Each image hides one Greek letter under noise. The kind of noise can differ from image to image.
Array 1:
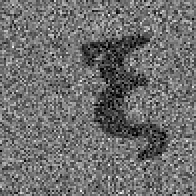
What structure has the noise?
low rank plus noise
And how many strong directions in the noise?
five to eight
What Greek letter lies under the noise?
xi
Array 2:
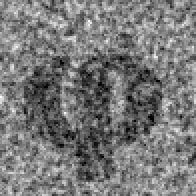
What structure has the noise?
blotchy
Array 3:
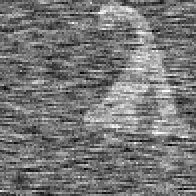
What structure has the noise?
streaked along the rows
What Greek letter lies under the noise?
lambda
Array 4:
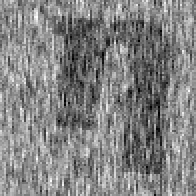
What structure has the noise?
streaked along the columns
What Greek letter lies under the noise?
eta
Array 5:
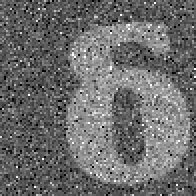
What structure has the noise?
heavy tails
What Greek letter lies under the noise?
delta
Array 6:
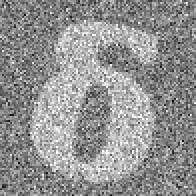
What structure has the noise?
independent entries
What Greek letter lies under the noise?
delta
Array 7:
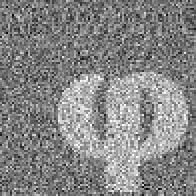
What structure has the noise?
low rank plus noise
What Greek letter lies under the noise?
phi
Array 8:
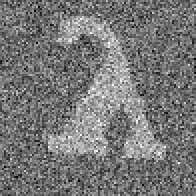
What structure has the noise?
independent entries
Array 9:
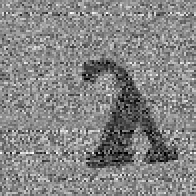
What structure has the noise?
rows of uneven size
